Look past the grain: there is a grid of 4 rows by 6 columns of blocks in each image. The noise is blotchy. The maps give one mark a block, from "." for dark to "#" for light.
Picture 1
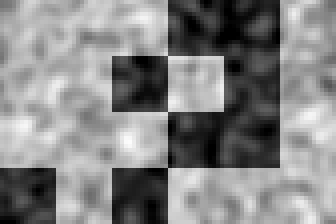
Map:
# # # . . #
# # . # . #
# # # . . #
. # . # # #
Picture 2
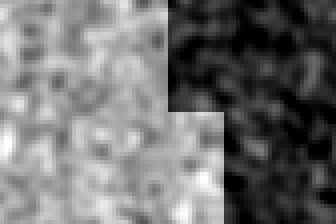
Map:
# # # . . .
# # # . . .
# # # # . .
# # # # . .
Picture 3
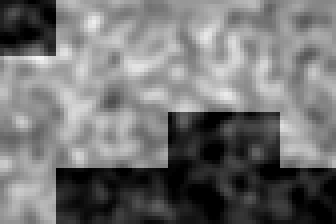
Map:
. # # # # #
# # # # # #
# # # . . #
# . . . . .
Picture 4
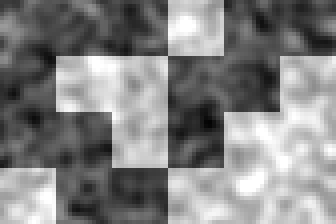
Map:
. . . # . .
. # # . . #
. . # . # #
# . . # # #
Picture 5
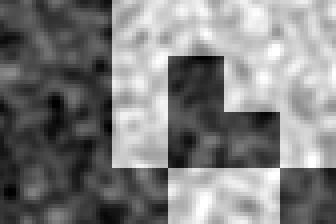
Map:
. . # # # #
. . # . # #
. . # . . #
. . . # # .
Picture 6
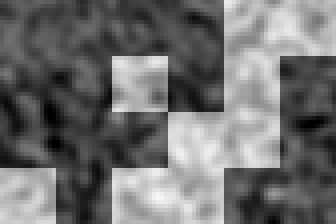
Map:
. . . . # #
. . # . # .
. . . # # .
# . # # . .
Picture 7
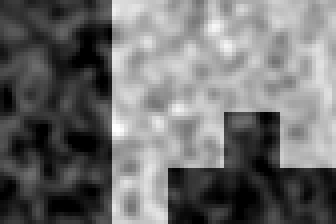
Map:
. . # # # #
. . # # # #
. . # # . #
. . # . . .
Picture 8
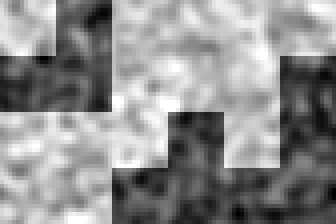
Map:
# . # # # #
. . # # # .
# # # . # .
# # . . . .
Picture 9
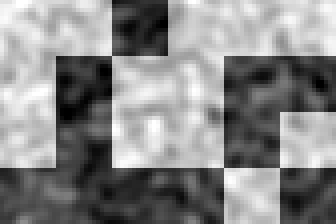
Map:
# # . # # #
# . # # . .
# . # # . #
. . . . # .
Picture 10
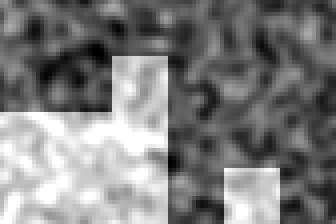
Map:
. . . . . .
. . # . . .
# # # . . .
# # # . # .
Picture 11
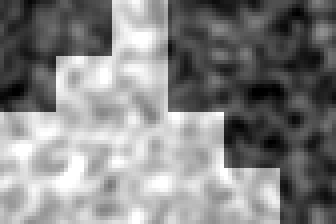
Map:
. . # . . .
. # # . . .
# # # # . .
# # # # # .
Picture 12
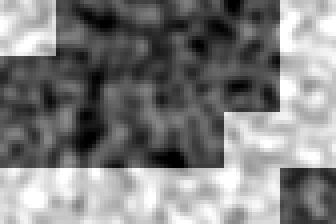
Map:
# . . . . #
. . . . . #
. . . . # #
# # # # # .
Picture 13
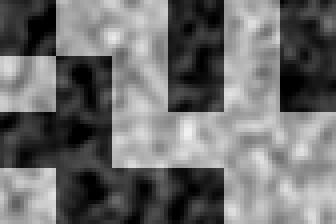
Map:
. # # . # .
# . # . # .
. . # # # #
# . . . # #
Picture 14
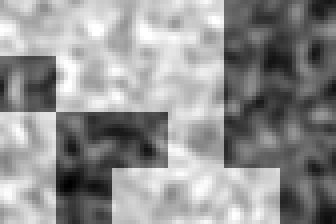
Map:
# # # # . .
. # # # . .
# . . # . .
# . # # # .
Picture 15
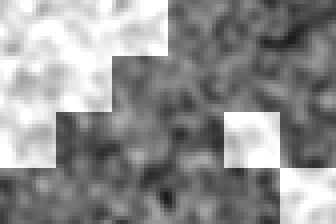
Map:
# # # . . .
# # . . . .
# . . . # .
. . . . . #
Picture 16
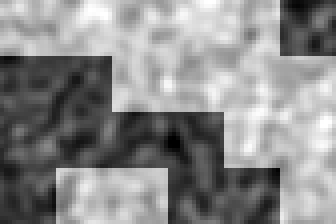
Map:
# # # # # .
. . # # # #
. . . . # #
. # # . . #
